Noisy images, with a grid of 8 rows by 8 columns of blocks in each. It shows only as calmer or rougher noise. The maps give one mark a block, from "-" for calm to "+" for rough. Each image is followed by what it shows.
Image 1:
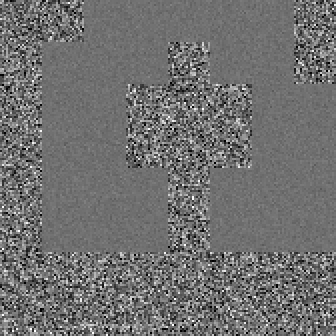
++-----+
+---+--+
+--+++--
+--+++--
+---+---
+---+---
++++++++
++++++++
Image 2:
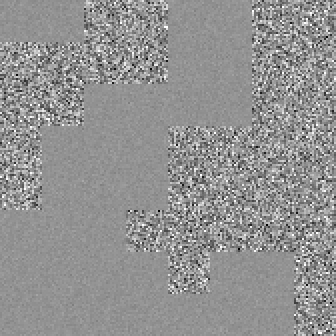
--++--++
++++--++
++----++
+---++++
+---++++
---+++++
----+--+
-------+
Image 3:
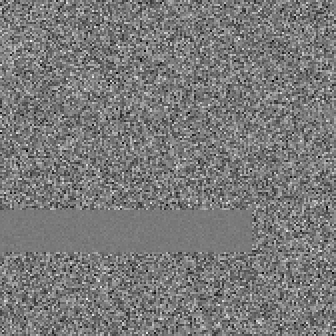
++++++++
++++++++
++++++++
++++++++
++++++++
------++
++++++++
++++++++
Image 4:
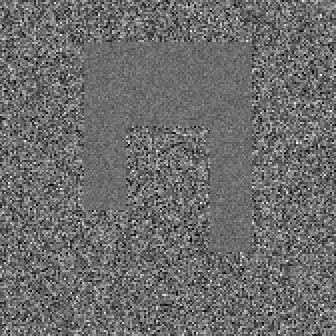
++++++++
++----++
++----++
++-++-++
++-++-++
+++++-++
++++++++
++++++++
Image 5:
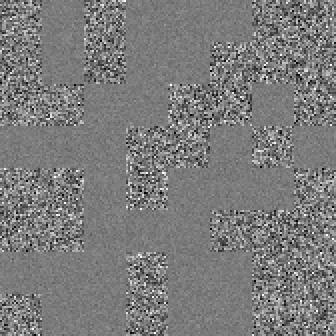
+-+---++
+-+--+++
++--++-+
---++-+-
++-+---+
++---+++
---+--++
+--+--++
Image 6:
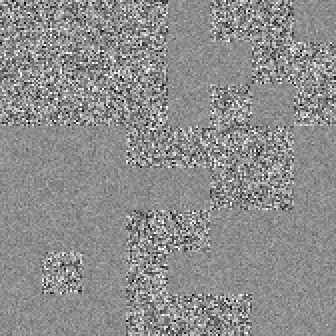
++++-++-
++++--++
++++-+-+
---++++-
-----++-
---++---
-+-+----
---+++--
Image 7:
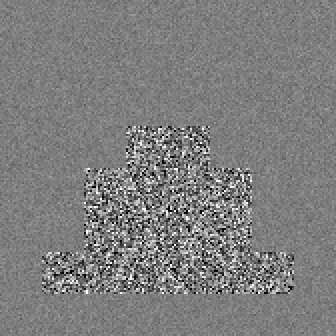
--------
--------
--------
---++---
--++++--
--++++--
-++++++-
--------
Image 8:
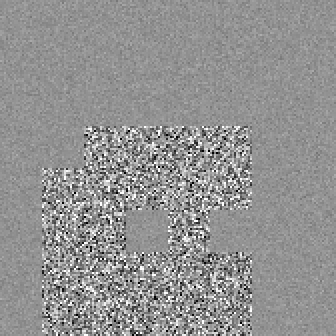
--------
--------
--------
--++++--
-+++++--
-++-+---
-+++++--
-+++++--
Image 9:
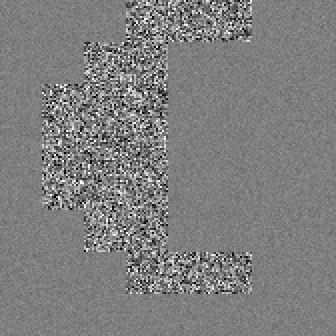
---+++--
--++----
-+++----
-+++----
-+++----
--++----
---+++--
--------
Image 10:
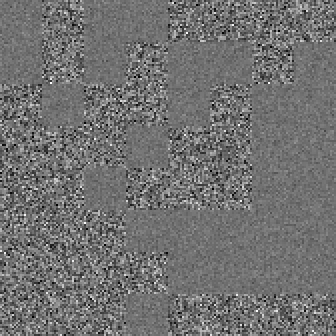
-+--++++
-+-+--+-
+-++-+--
+++-++--
++-+++--
+++-----
++++----
+++-++++
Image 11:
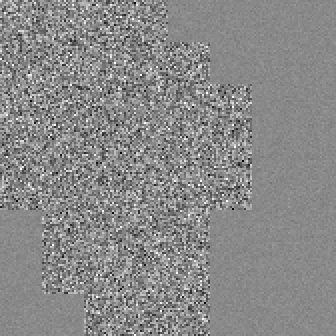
++++----
+++++---
++++++--
++++++--
++++++--
-++++---
-++++---
--+++---
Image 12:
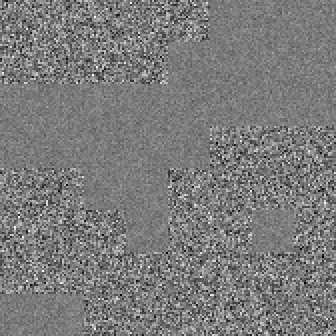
+++++---
++++----
--------
-----+++
++--++++
+++-++-+
++++++++
--++++++
